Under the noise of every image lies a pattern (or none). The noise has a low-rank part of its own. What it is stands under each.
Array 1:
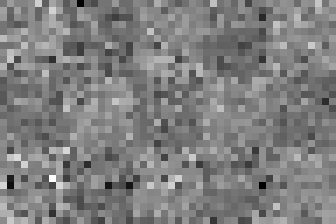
a checkerboard
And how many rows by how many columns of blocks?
3 by 5
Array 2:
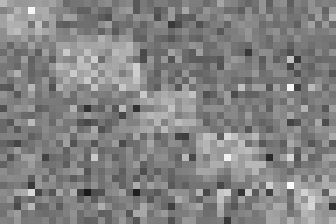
blocks along the diagonal
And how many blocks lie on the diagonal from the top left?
5
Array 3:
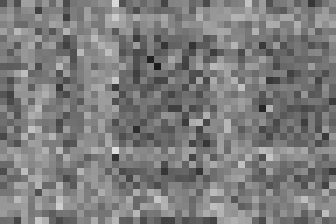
bands of rows crossing bands of columns
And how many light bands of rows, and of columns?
3 and 3
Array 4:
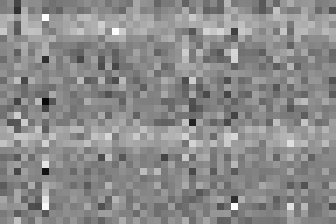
bands of rows
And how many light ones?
2
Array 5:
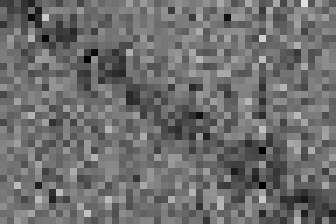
blocks along the diagonal
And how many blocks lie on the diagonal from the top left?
7
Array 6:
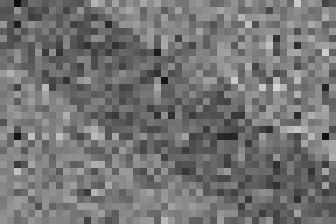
a diagonal band
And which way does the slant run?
top left to bottom right
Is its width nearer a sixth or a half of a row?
a half
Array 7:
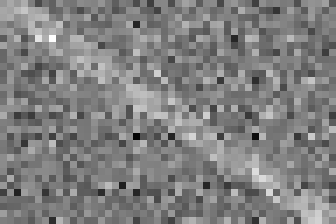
a diagonal band
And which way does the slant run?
top left to bottom right
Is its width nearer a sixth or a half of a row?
a sixth
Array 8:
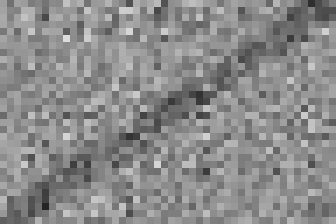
a diagonal band
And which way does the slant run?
bottom left to top right
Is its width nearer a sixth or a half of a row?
a sixth
